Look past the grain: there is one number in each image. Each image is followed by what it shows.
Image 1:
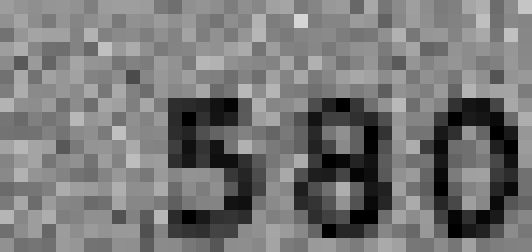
580
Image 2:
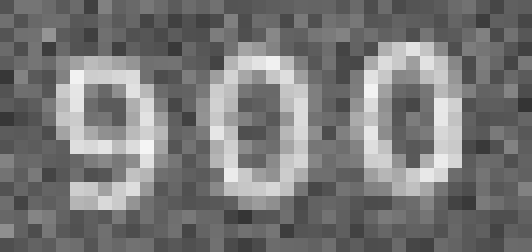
900
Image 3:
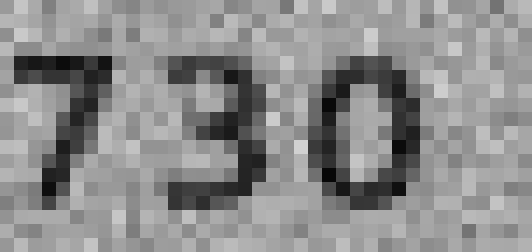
730
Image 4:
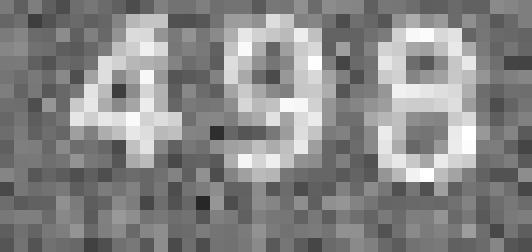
498
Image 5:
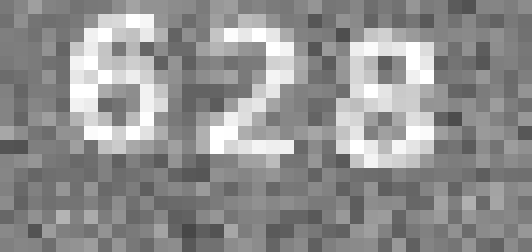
628
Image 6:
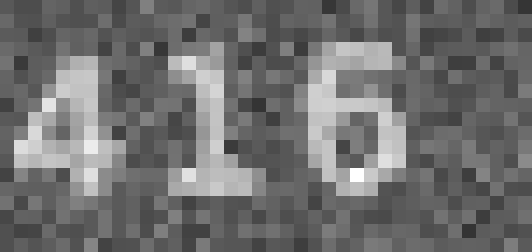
416
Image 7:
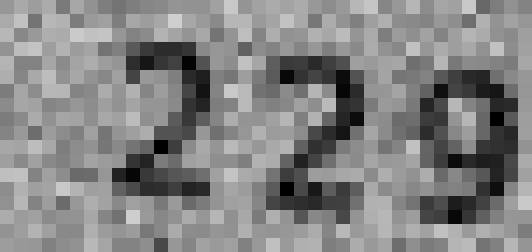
229
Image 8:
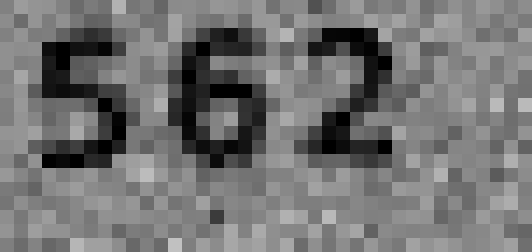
562
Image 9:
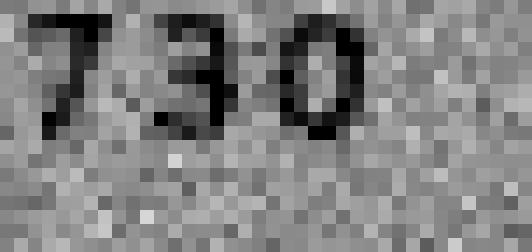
730
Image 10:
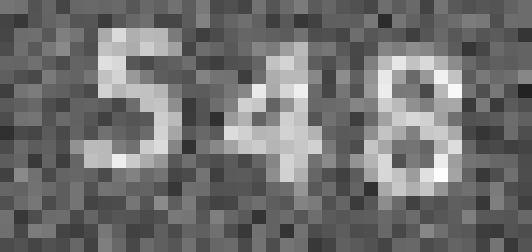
548
